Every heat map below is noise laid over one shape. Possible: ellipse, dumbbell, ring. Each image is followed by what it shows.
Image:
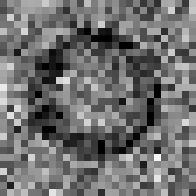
dark ring
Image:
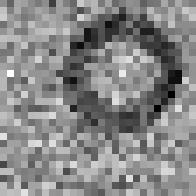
dark ring
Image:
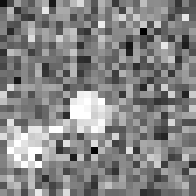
light dumbbell
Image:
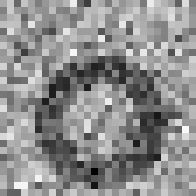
dark ring
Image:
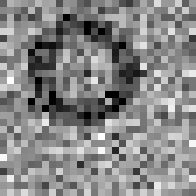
dark ring
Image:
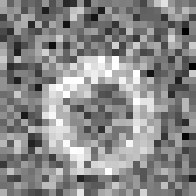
light ring
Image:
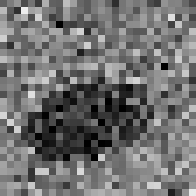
dark ellipse
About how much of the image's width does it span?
two thirds
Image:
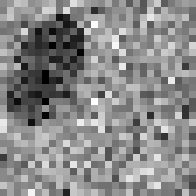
dark ellipse
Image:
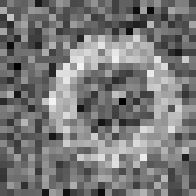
light ring
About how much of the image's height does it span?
two thirds
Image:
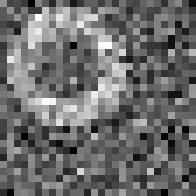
light ring
